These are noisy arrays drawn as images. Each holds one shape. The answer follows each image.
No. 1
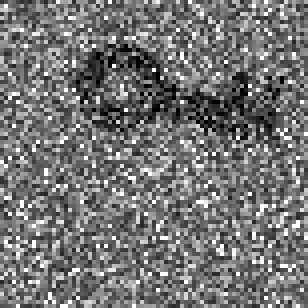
key
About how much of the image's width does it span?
two thirds
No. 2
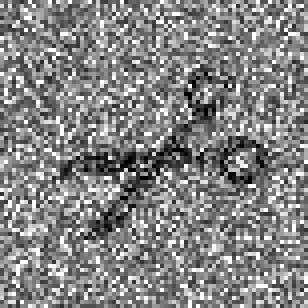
pair of scissors
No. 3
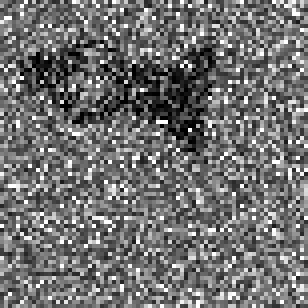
chess bishop
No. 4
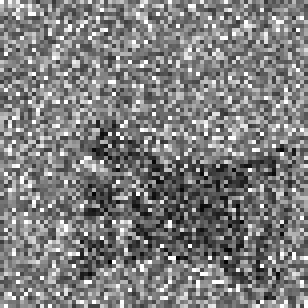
chess rook
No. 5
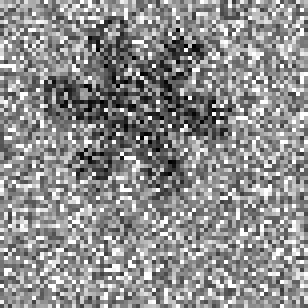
asterisk
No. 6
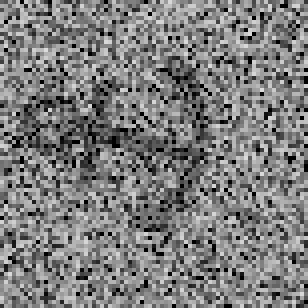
anchor
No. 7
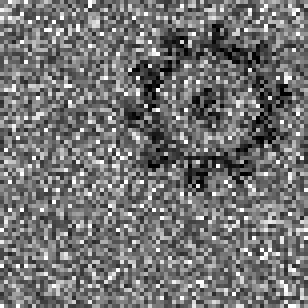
gear
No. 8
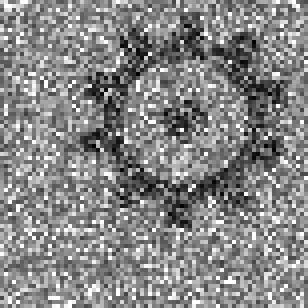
gear
